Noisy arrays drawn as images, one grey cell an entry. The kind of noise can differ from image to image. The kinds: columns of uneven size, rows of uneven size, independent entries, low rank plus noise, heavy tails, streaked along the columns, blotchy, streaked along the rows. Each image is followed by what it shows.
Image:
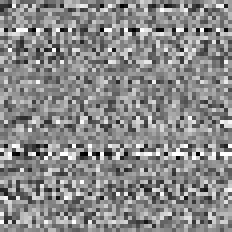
rows of uneven size
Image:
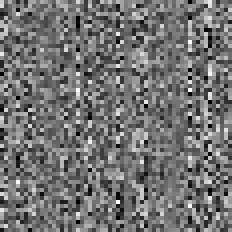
columns of uneven size
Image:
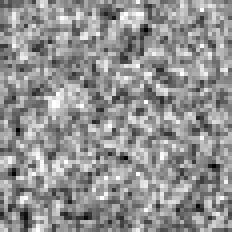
blotchy
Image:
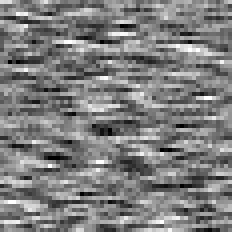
streaked along the rows
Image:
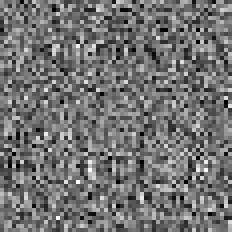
low rank plus noise
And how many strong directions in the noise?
five to eight
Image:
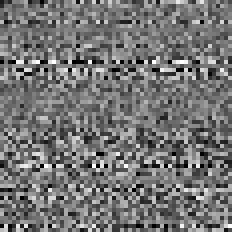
rows of uneven size
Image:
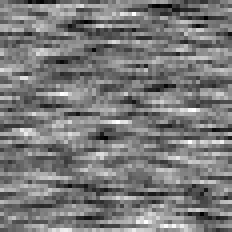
streaked along the rows
